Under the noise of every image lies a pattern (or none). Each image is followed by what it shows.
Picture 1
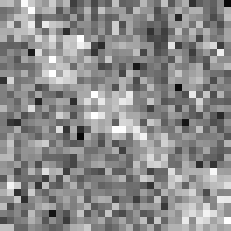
blocks along the diagonal
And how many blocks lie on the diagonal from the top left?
5
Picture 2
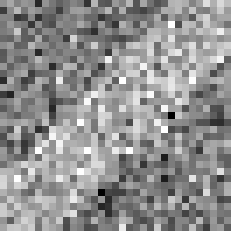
a diagonal band
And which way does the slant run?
bottom left to top right
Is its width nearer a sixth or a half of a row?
a half
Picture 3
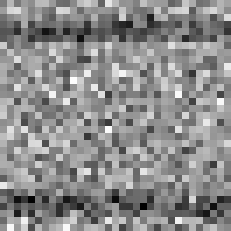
bands of rows
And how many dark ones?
2
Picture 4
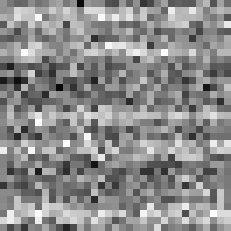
bands of rows
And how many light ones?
5
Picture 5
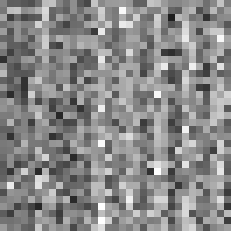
bands of columns
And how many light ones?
6
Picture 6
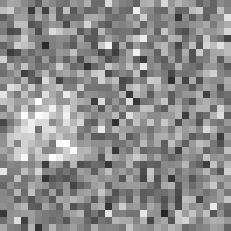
one block
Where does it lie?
middle left
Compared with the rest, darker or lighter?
lighter
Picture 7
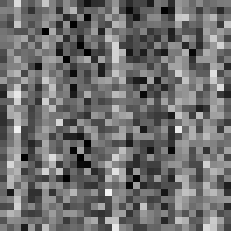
bands of columns
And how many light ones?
5
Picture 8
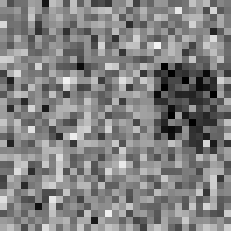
one block
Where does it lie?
middle right
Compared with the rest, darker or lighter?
darker
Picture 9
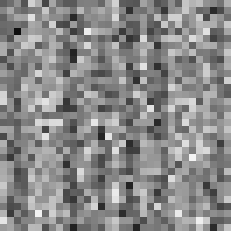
bands of columns
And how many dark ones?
6
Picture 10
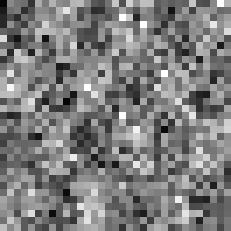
a checkerboard
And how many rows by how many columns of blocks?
4 by 6
